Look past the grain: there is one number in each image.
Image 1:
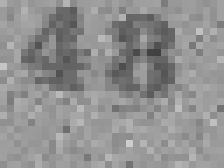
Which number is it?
48
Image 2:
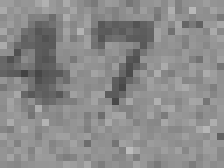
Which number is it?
47
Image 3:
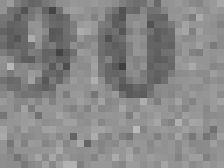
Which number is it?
90
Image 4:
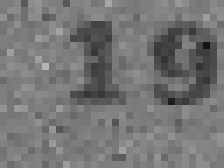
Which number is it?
19
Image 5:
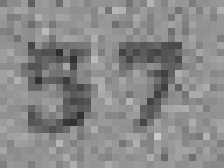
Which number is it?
57
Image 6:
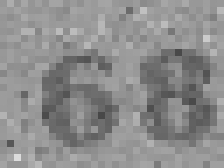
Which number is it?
68
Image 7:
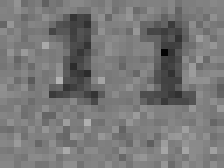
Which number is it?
11
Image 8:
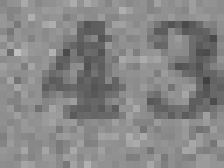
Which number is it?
43
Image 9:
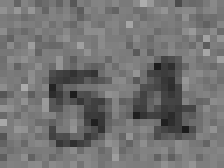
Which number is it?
54
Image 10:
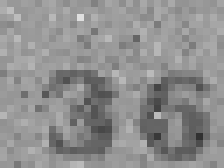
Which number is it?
36
